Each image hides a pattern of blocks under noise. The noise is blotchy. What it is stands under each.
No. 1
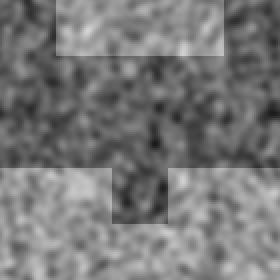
left and right mirror each other
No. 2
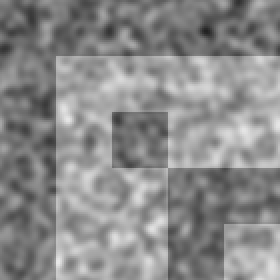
mirrored about the diagonal from the top left
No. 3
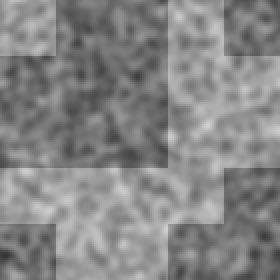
mirrored about the diagonal from the top left
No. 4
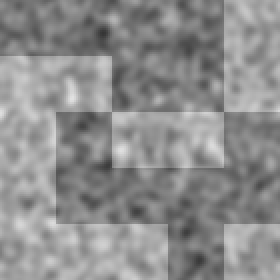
no symmetry
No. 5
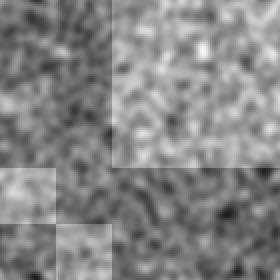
mirrored about the diagonal from the bottom left
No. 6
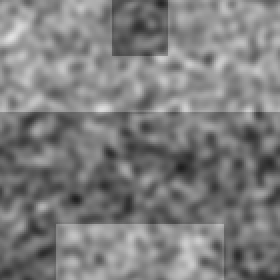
left and right mirror each other
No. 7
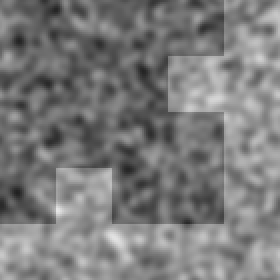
mirrored about the diagonal from the top left
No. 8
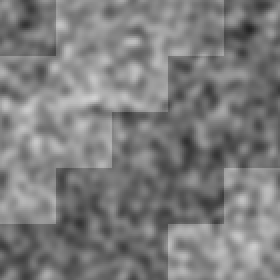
mirrored about the diagonal from the top left
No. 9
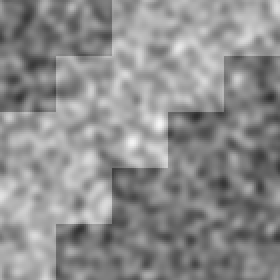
mirrored about the diagonal from the top left
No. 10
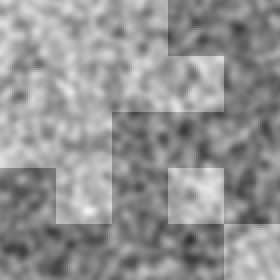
mirrored about the diagonal from the top left
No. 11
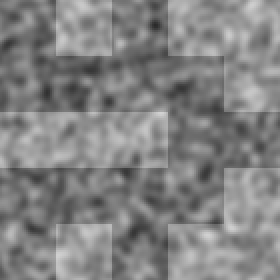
top and bottom mirror each other
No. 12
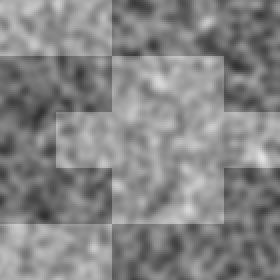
top and bottom mirror each other
